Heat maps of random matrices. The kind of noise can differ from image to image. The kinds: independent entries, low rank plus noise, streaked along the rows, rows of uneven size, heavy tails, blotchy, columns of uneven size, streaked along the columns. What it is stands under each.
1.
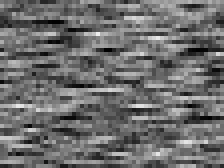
streaked along the rows
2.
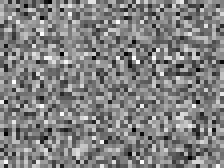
low rank plus noise
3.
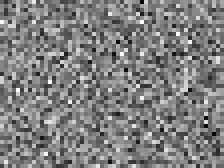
independent entries
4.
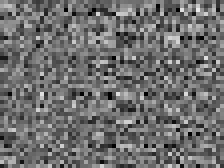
low rank plus noise
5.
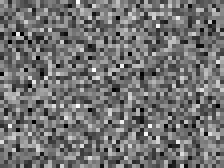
independent entries
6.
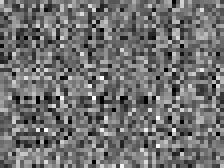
low rank plus noise
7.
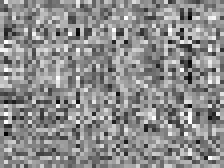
low rank plus noise
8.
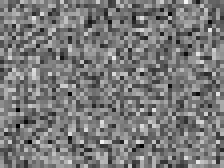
low rank plus noise
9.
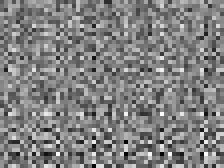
low rank plus noise
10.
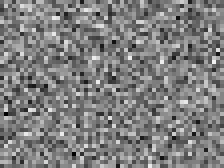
independent entries
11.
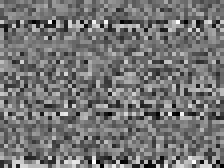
rows of uneven size
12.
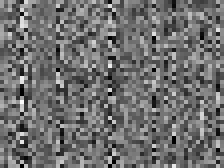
columns of uneven size
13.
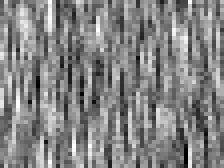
streaked along the columns
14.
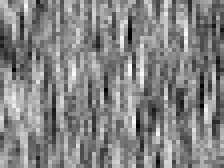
streaked along the columns
